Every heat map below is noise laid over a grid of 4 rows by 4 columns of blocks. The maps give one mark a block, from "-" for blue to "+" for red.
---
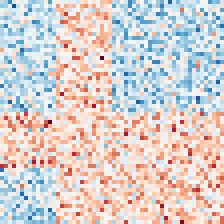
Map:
- + - -
- + - -
+ + + +
- + + +
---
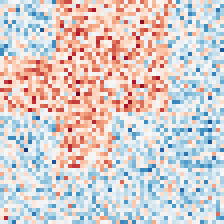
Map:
- + + -
+ + + -
- + - -
- - - -
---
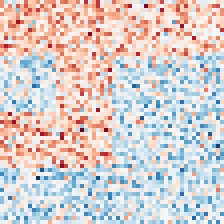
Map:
+ + + +
- + - -
+ + - -
- - - -
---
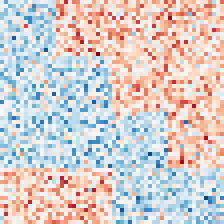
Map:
- + + +
- - + +
- - - +
+ + - -
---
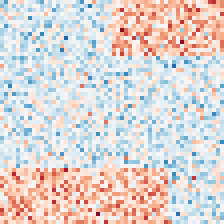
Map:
- - + +
- - - -
- - - -
+ + + -
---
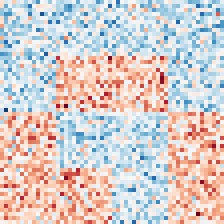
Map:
- - - -
- + + -
+ - - +
+ + - +
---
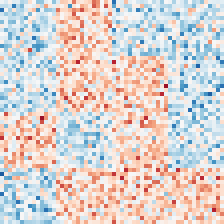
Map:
- + - -
- + + -
+ - + -
- + + +
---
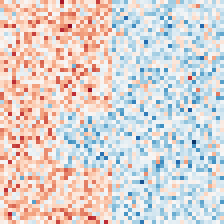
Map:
+ + - -
+ + - -
+ - - -
+ + - -
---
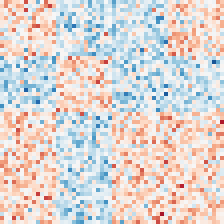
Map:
+ - - +
- + - -
+ - + +
+ - + +
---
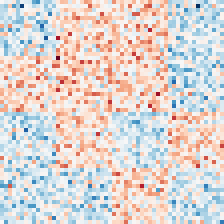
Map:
- + + -
+ + + -
- + - +
- - + -
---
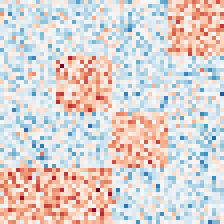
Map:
- - - +
- + - -
- - + -
+ + - -
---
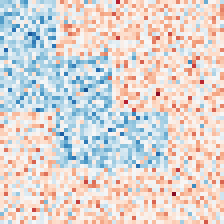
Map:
- + + +
- - + +
+ - - +
+ + + +
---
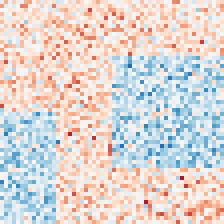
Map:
+ + + +
+ + - -
- + - -
- + + +
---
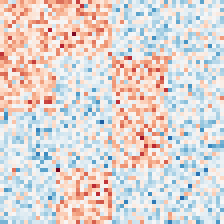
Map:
+ + - -
+ - + -
- - + -
- + - -
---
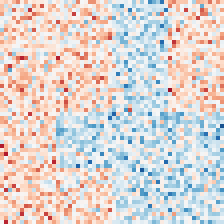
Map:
+ + - +
+ + - +
+ - - -
+ + - -
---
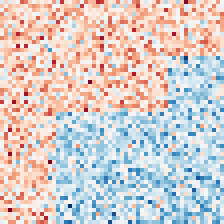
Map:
+ + + +
+ + + -
+ - - -
+ - - -
